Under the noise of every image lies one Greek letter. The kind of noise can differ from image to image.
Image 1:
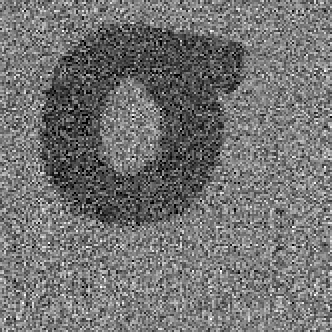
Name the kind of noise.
low rank plus noise
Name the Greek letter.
sigma
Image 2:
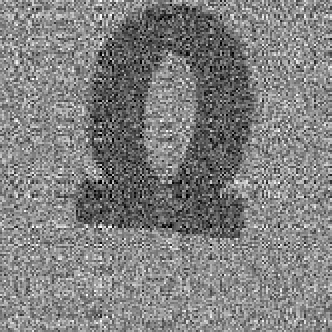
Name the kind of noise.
low rank plus noise
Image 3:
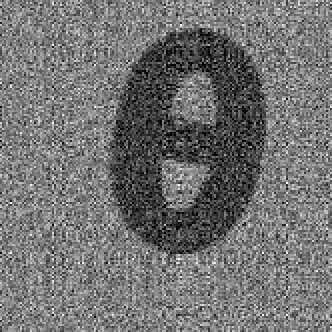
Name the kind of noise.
low rank plus noise
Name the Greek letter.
theta
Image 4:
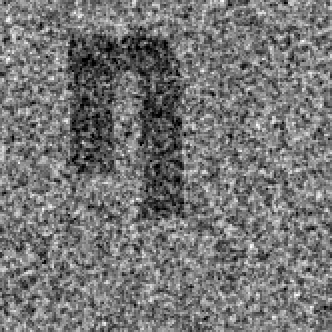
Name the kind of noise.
blotchy
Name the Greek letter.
eta
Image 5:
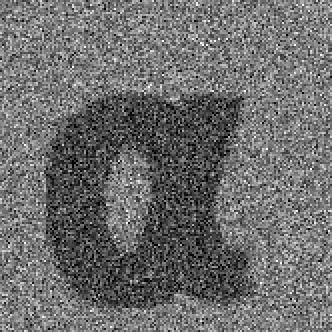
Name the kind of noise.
independent entries
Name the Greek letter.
alpha
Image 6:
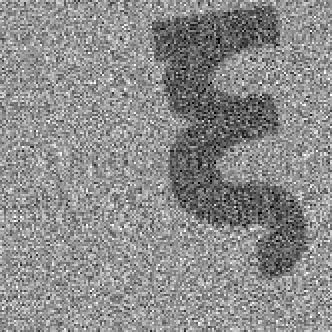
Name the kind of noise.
low rank plus noise
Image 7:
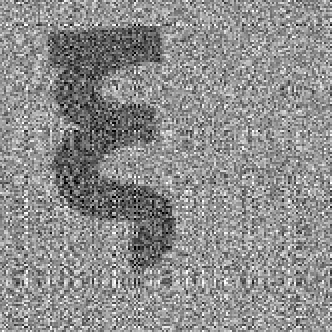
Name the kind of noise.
low rank plus noise
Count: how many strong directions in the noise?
one
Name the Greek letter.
xi
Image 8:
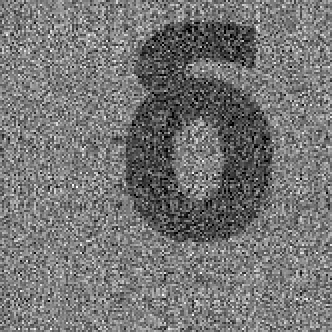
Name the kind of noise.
low rank plus noise
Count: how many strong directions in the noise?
five to eight
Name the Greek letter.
delta
